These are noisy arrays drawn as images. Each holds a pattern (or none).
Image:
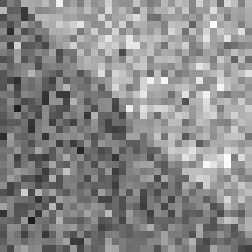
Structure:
a sharp edge
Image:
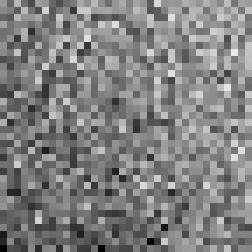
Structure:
a smooth slope
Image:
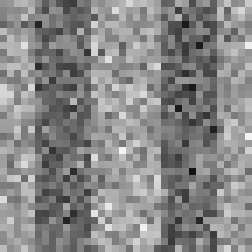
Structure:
vertical stripes
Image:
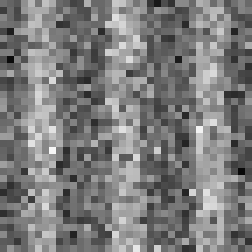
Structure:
vertical stripes
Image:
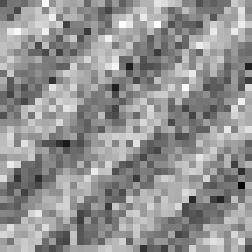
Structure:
diagonal stripes
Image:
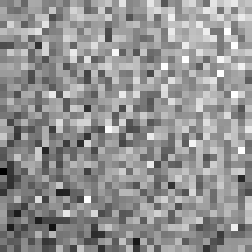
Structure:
a smooth slope
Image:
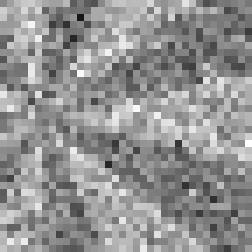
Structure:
spokes from one point
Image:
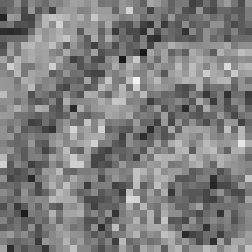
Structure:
rings round one point
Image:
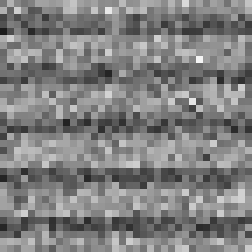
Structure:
horizontal stripes
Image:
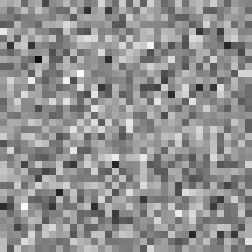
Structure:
only noise
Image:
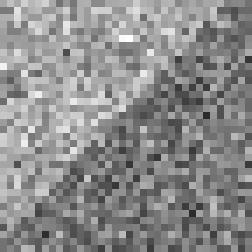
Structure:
a sharp edge
